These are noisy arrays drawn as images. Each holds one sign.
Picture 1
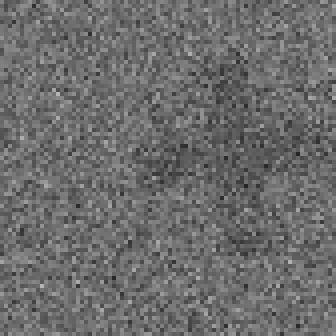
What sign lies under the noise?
plus sign
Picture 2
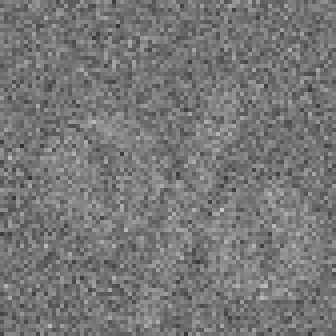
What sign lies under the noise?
percent sign
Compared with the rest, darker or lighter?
lighter
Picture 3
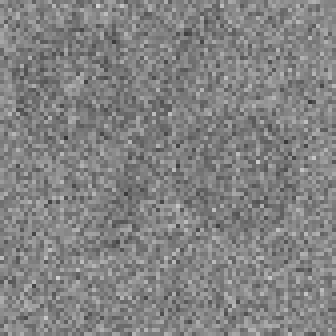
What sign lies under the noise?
percent sign
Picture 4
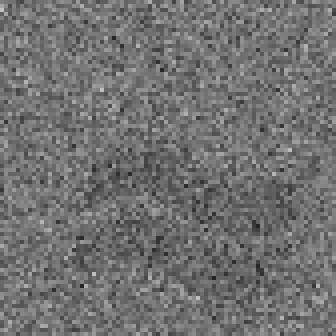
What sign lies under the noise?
approximately sign
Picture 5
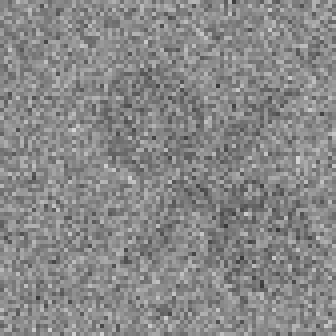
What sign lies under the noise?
percent sign
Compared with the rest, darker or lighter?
darker
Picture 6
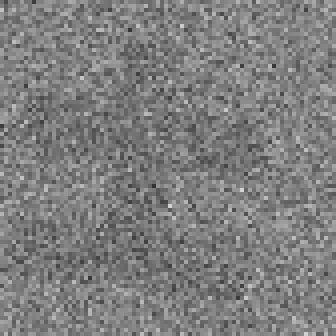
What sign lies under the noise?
plus-minus sign
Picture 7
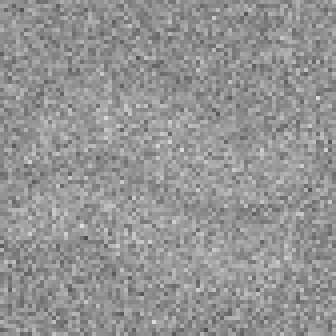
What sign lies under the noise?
approximately sign
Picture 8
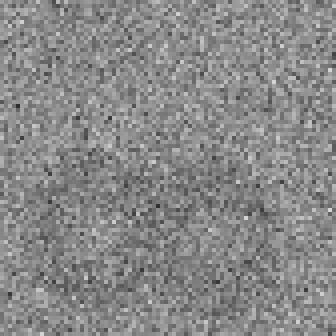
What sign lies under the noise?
infinity sign
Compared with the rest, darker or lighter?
darker
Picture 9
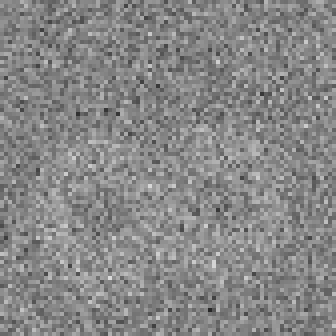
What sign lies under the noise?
infinity sign
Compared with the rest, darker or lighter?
lighter
